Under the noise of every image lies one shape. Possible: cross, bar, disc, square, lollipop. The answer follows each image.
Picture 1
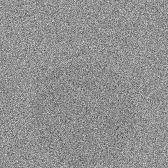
disc
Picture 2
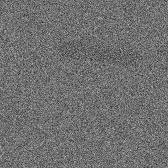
bar
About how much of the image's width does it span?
half
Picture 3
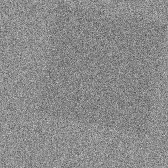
square
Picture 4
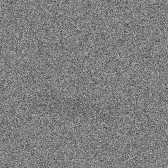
bar
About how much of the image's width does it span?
half
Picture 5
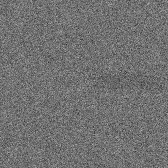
bar
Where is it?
middle right
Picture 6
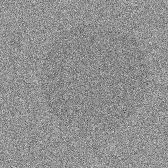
disc
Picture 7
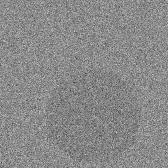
disc
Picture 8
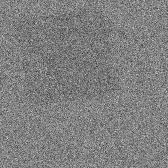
square
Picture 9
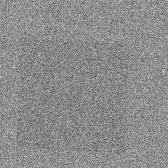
square
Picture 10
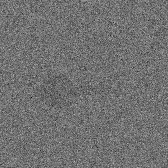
lollipop
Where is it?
centre
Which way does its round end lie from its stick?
left
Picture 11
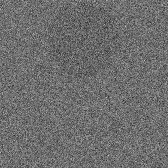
disc
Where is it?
top middle
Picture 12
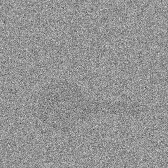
lollipop
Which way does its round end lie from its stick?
left
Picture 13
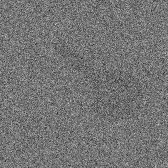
lollipop
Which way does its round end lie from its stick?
down and right
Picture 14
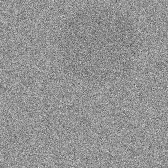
disc
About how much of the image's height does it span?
half
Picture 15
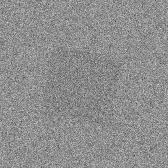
square
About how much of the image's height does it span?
half
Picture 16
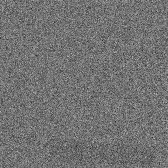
bar
